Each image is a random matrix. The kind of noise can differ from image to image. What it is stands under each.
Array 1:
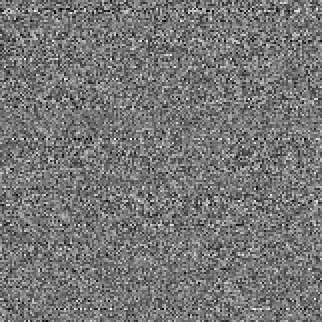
rows of uneven size
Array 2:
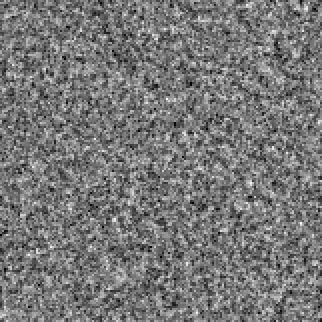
blotchy
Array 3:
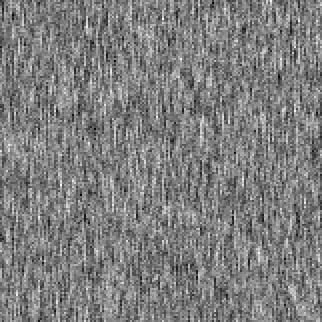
streaked along the columns
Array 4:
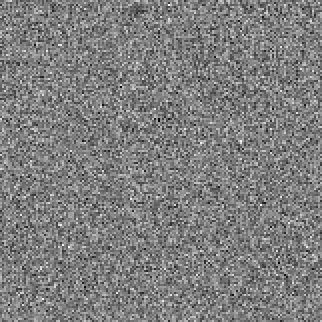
low rank plus noise
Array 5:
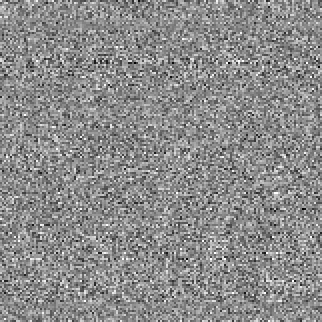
rows of uneven size
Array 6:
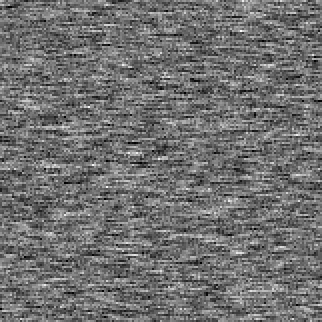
streaked along the rows
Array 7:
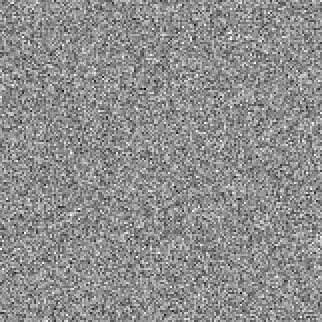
independent entries
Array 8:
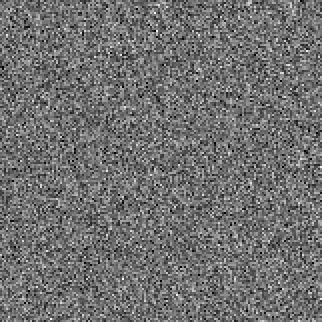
independent entries
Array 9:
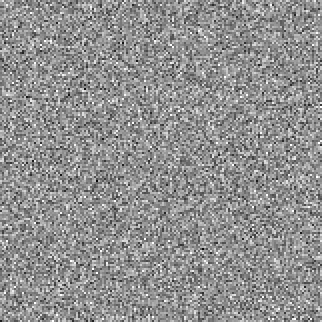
independent entries
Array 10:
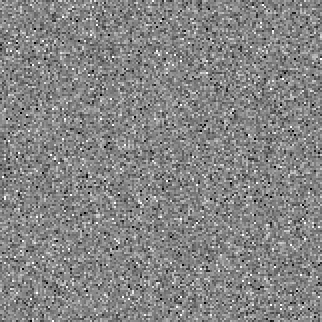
heavy tails
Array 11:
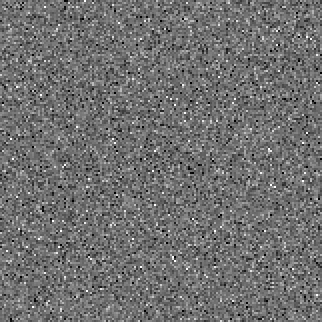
heavy tails
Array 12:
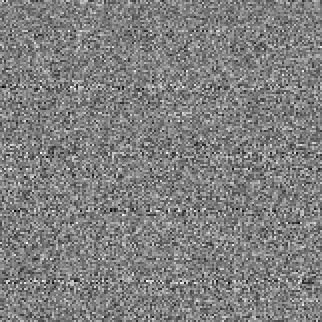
rows of uneven size
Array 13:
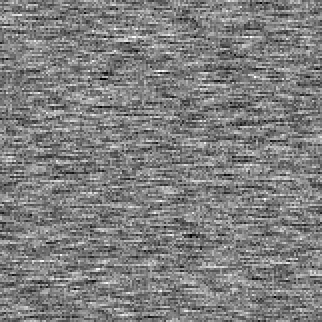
streaked along the rows
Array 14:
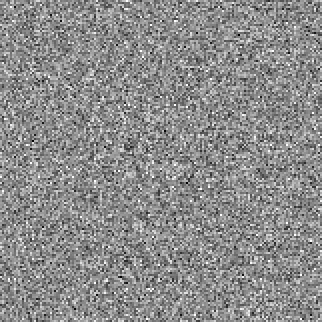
low rank plus noise
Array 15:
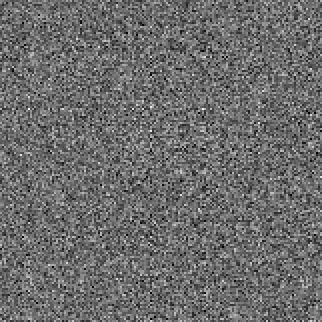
low rank plus noise
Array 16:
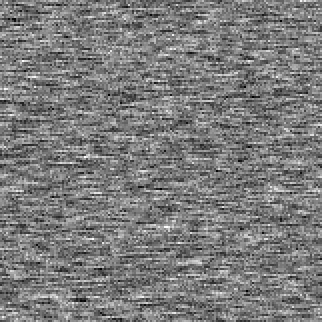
streaked along the rows
